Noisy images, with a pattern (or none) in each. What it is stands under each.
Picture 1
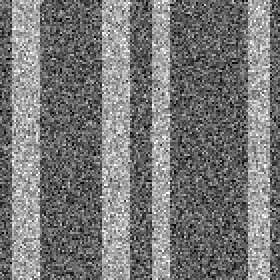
bands of columns
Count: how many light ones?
4
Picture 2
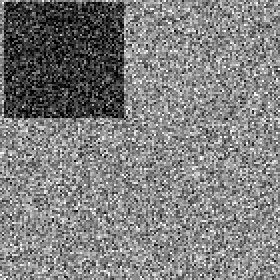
one block
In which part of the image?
top left
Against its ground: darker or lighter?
darker
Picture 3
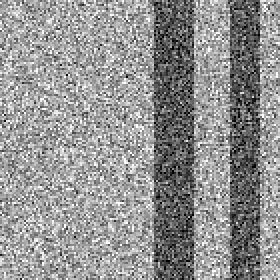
bands of columns
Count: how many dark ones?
2
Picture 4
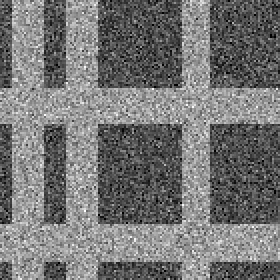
bands of rows crossing bands of columns
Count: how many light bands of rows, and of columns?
2 and 3
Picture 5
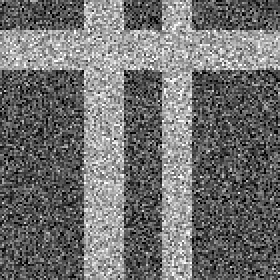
bands of rows crossing bands of columns
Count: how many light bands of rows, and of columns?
1 and 2
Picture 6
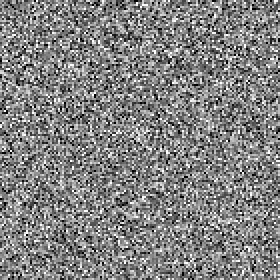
only noise
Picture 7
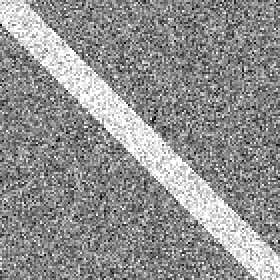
a diagonal band
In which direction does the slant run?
top left to bottom right
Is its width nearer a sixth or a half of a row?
a sixth
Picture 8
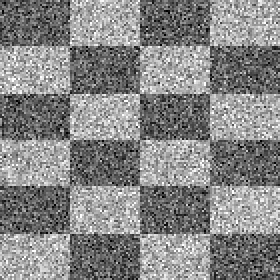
a checkerboard
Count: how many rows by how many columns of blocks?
6 by 4
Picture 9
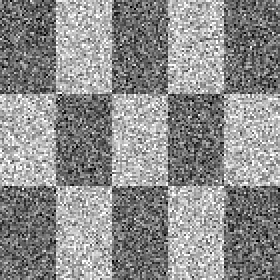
a checkerboard
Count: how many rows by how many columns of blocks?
3 by 5
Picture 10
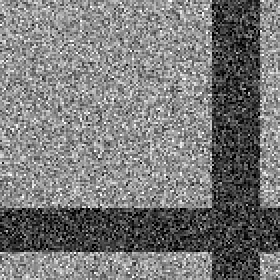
bands of rows crossing bands of columns
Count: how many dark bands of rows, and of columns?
1 and 1
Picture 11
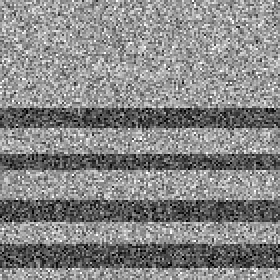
bands of rows
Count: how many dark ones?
4
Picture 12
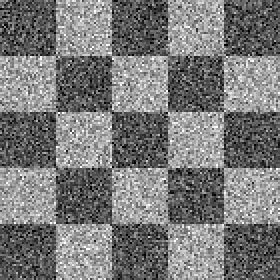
a checkerboard
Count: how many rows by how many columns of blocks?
5 by 5
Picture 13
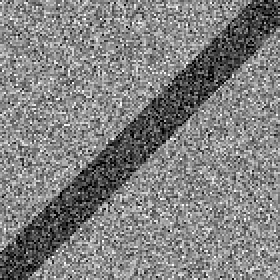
a diagonal band
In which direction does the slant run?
bottom left to top right
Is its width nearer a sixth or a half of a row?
a sixth
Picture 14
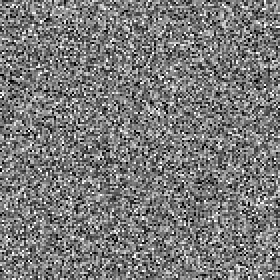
only noise
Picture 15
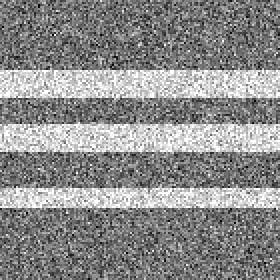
bands of rows
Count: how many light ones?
3
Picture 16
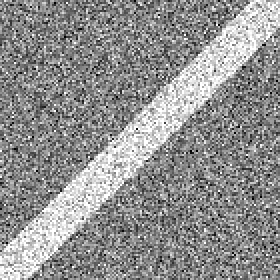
a diagonal band
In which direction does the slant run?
bottom left to top right
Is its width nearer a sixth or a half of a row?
a sixth
